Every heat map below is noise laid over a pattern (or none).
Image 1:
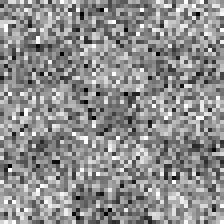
a checkerboard
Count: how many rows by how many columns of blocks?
5 by 3
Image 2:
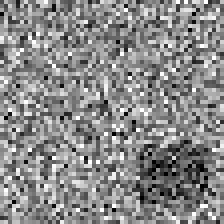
one block
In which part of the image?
bottom right
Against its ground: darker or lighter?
darker
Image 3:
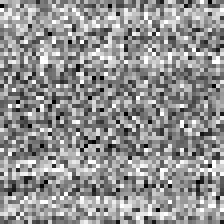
bands of rows
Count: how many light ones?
4
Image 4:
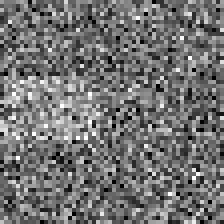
one block
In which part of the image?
middle left
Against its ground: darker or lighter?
lighter
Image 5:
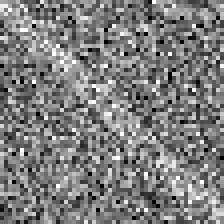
a diagonal band
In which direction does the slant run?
top left to bottom right
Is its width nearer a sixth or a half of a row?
a sixth
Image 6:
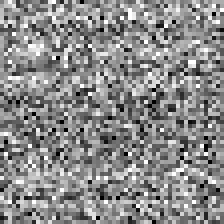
bands of rows
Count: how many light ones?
5
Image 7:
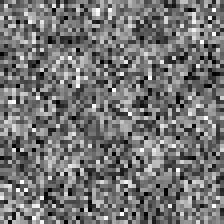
a checkerboard
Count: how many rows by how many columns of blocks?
5 by 5
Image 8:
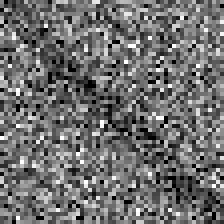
a diagonal band
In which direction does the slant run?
top left to bottom right
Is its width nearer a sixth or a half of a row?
a sixth
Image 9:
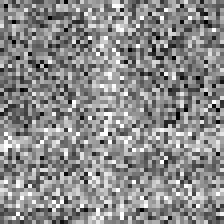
bands of rows crossing bands of columns
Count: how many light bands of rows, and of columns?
2 and 1
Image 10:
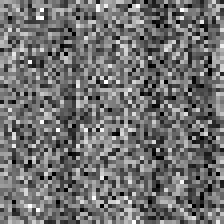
bands of columns
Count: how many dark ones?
3
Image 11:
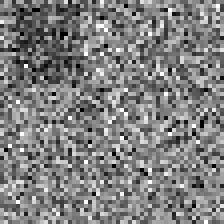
one block
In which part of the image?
top left
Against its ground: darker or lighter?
darker
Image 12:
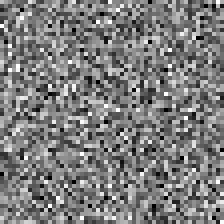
only noise
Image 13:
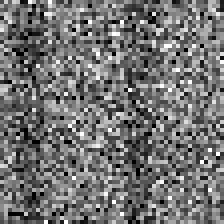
bands of columns
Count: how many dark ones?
2
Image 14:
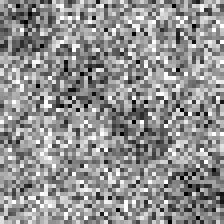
blocks along the diagonal
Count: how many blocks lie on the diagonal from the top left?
4
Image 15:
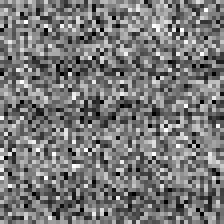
bands of rows
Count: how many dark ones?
3
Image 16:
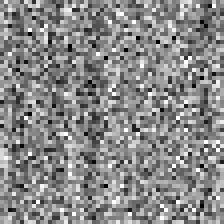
bands of columns
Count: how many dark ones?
4
